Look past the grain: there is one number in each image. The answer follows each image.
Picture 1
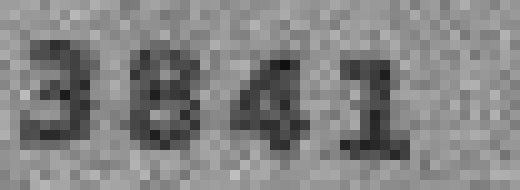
3841
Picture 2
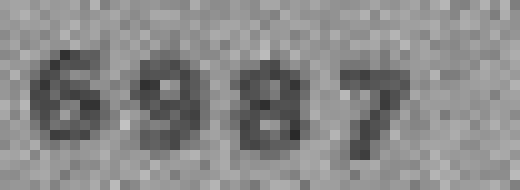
6987
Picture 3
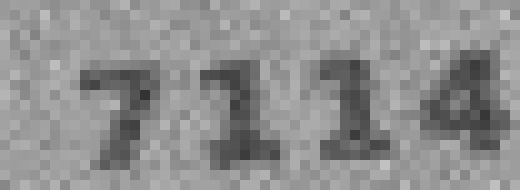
7114
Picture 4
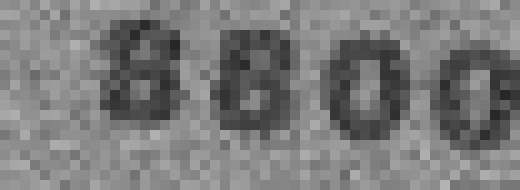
8800
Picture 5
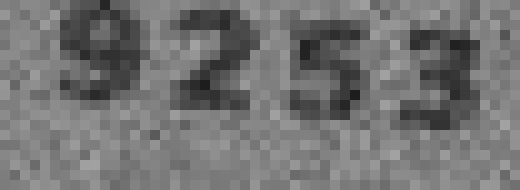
9253
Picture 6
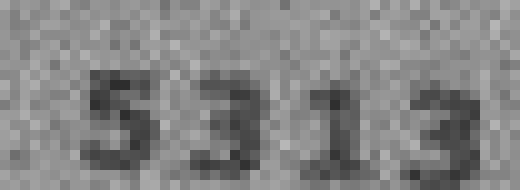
5313
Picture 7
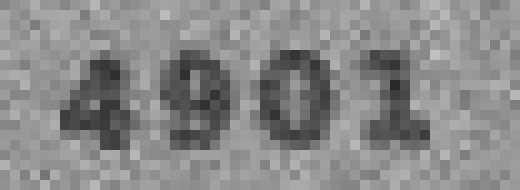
4901
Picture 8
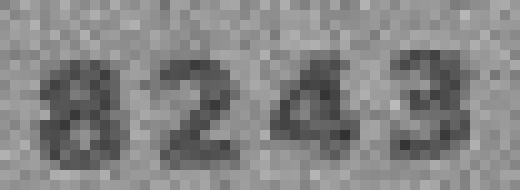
8243
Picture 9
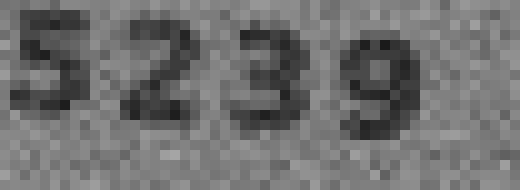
5239
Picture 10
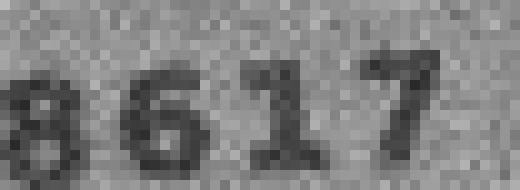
8617
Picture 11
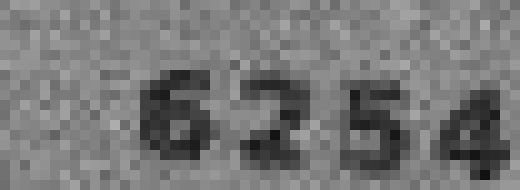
6254
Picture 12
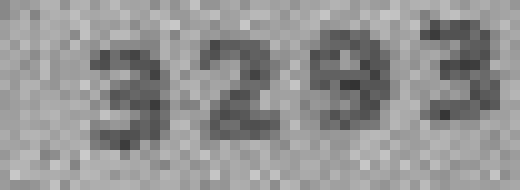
3293
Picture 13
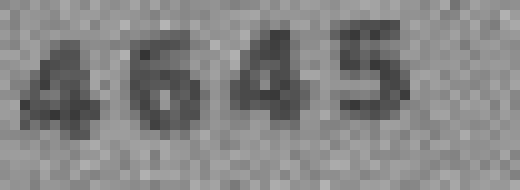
4645
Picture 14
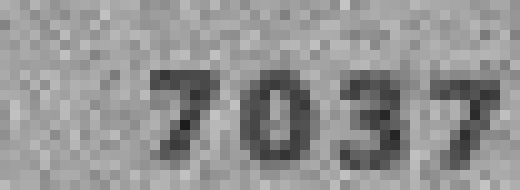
7037
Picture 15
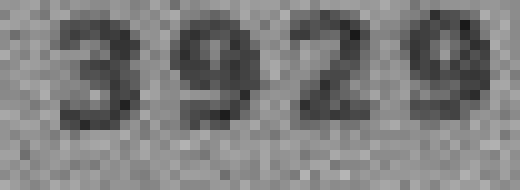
3929
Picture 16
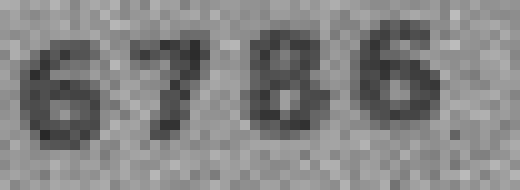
6786
